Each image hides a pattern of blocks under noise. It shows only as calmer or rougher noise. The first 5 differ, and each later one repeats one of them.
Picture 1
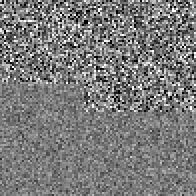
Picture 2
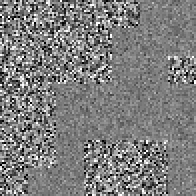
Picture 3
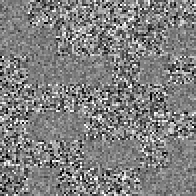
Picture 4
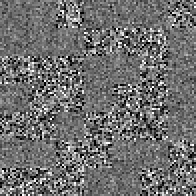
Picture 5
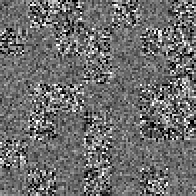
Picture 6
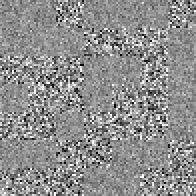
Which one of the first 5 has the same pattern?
4
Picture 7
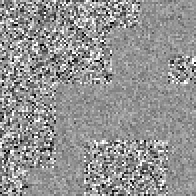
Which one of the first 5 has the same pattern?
2
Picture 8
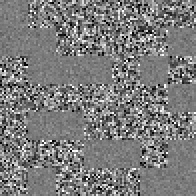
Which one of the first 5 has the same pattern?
3
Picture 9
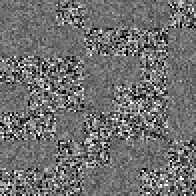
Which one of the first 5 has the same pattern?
4
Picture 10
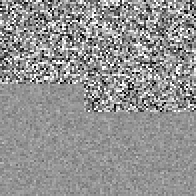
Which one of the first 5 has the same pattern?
1
